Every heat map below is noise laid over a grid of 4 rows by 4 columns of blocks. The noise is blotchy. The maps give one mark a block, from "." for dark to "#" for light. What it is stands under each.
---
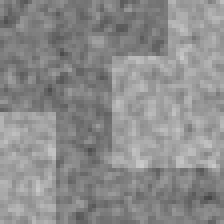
...#
..##
#.##
#...
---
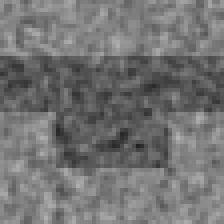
####
....
#..#
####
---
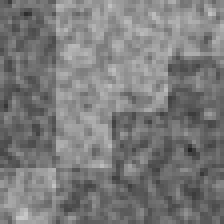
.###
.##.
.#..
#...
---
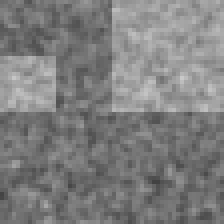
..##
#.##
....
....
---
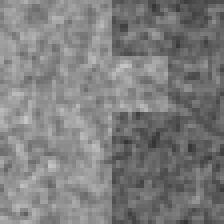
##..
###.
##..
##..
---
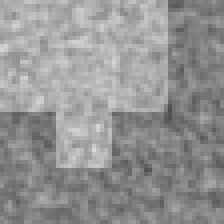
###.
###.
.#..
....
